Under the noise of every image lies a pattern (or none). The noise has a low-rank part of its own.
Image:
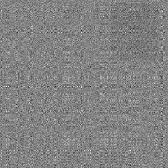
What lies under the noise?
one block
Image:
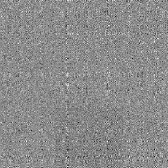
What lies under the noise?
one block
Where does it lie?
bottom middle
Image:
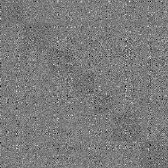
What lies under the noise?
blocks along the diagonal
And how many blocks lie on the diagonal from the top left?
7
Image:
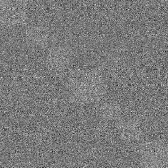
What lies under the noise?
blocks along the diagonal
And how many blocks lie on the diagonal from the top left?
7
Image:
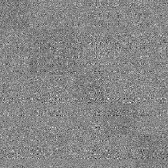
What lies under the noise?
blocks along the diagonal
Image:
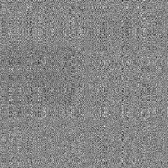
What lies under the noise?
one block
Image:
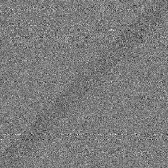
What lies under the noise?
a diagonal band
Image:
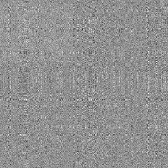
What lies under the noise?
one block
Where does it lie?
top left
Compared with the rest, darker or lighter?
lighter
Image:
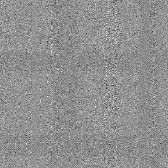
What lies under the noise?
bands of rows crossing bands of columns
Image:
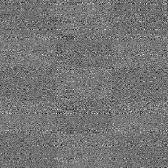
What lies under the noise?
a checkerboard
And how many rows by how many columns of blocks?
5 by 3
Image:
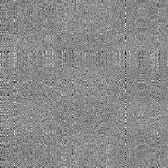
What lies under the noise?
a checkerboard
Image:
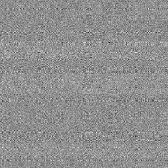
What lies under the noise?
bands of rows
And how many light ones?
3
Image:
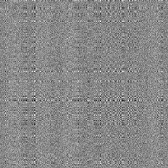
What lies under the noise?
bands of columns
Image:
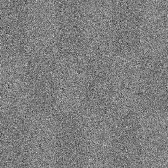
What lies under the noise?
a checkerboard
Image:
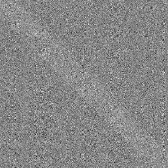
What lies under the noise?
a diagonal band
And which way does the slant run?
top left to bottom right
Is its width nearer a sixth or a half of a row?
a sixth
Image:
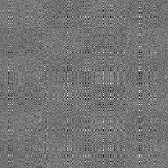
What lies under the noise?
a checkerboard
